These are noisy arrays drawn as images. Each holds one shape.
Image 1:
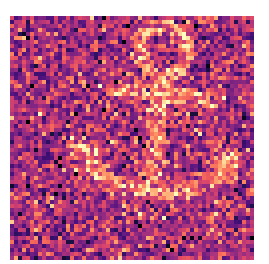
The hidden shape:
anchor
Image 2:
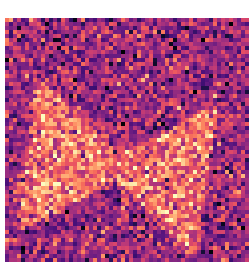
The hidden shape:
bow tie
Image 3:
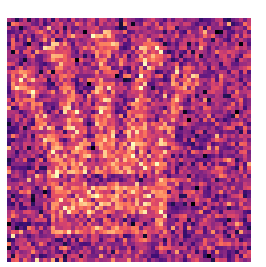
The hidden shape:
chess queen
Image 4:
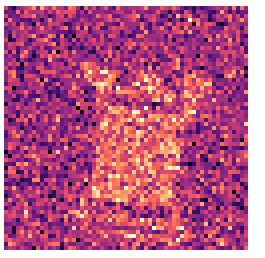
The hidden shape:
chess rook
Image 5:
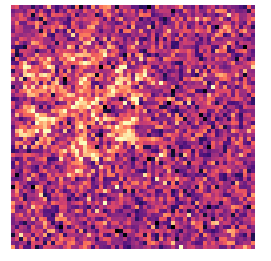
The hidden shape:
snowflake
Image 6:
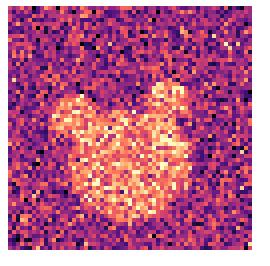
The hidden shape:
bear's head
